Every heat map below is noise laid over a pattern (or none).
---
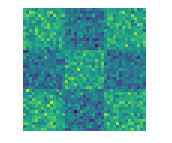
a checkerboard
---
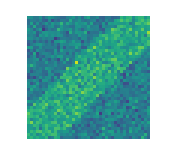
a diagonal band
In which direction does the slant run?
bottom left to top right
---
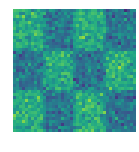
a checkerboard
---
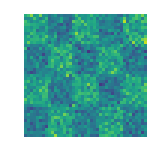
a checkerboard
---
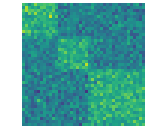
blocks along the diagonal
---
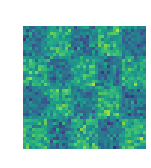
a checkerboard
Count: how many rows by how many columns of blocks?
4 by 5
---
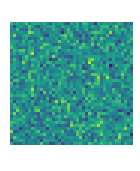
only noise
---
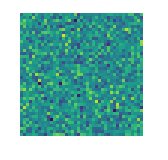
only noise
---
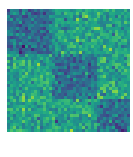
blocks along the diagonal
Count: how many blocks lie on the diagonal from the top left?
3
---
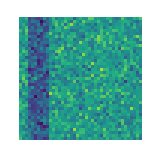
one band of columns
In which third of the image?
left
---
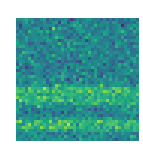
bands of rows
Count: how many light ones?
2
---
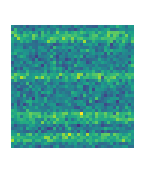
bands of rows
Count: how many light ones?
4
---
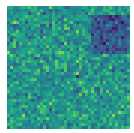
one block
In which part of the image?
top right
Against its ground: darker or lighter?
darker
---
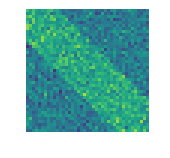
a diagonal band
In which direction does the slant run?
top left to bottom right
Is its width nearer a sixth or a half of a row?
a half
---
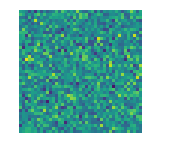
only noise
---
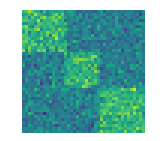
blocks along the diagonal
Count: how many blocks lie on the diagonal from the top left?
3
